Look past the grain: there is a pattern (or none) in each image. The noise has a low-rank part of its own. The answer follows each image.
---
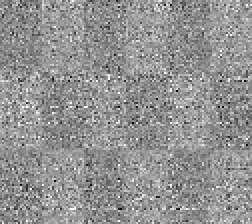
a checkerboard
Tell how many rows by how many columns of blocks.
3 by 6
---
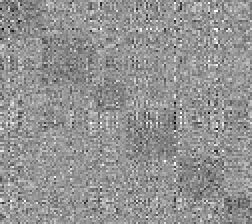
blocks along the diagonal
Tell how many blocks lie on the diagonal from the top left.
6
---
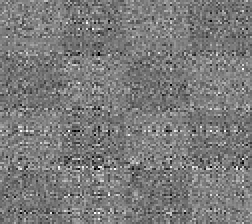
a checkerboard
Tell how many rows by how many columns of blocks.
4 by 4
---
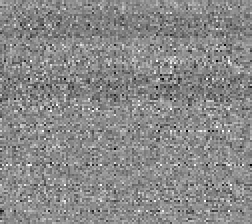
bands of rows
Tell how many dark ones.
2
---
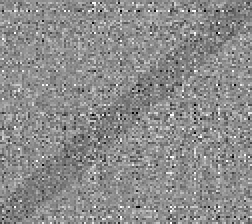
a diagonal band
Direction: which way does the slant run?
bottom left to top right
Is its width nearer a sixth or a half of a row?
a sixth
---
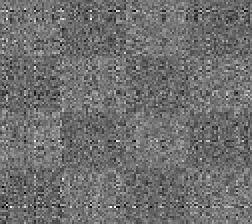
a checkerboard
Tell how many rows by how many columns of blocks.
4 by 4
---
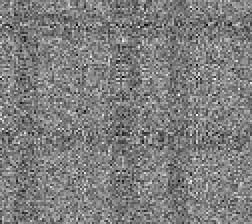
bands of rows crossing bands of columns
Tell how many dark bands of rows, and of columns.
2 and 3
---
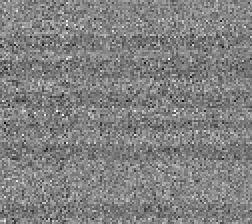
bands of rows
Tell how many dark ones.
6
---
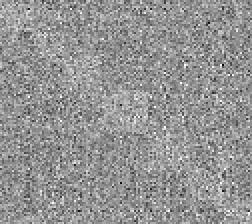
blocks along the diagonal
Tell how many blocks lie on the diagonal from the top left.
7
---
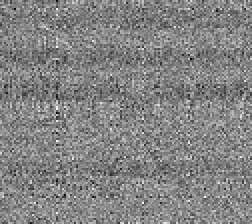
bands of rows
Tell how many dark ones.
4
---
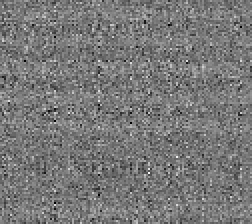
bands of rows
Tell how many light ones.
6
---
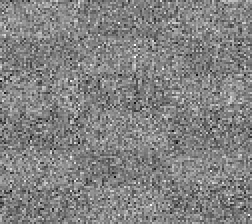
a checkerboard
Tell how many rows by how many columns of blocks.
6 by 3
